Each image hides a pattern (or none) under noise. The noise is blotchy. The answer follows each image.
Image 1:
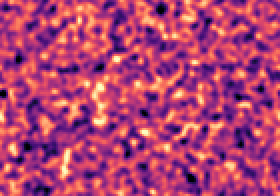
only noise
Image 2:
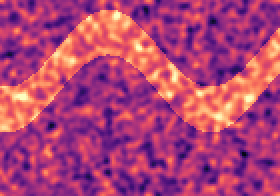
a wavy band
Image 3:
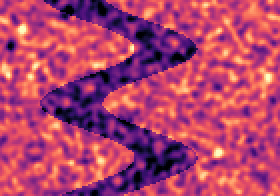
a wavy band
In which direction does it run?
top to bottom
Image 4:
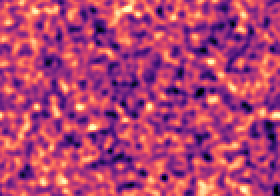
only noise
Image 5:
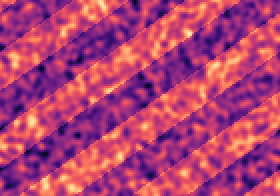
diagonal stripes
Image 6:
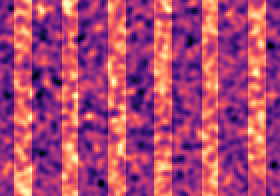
vertical stripes
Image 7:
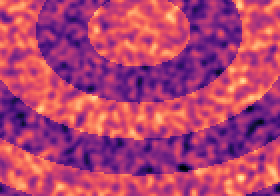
rings round one point
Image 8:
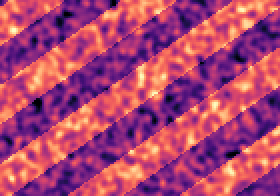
diagonal stripes
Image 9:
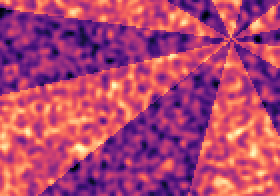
spokes from one point
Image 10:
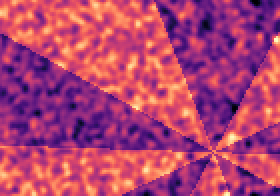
spokes from one point
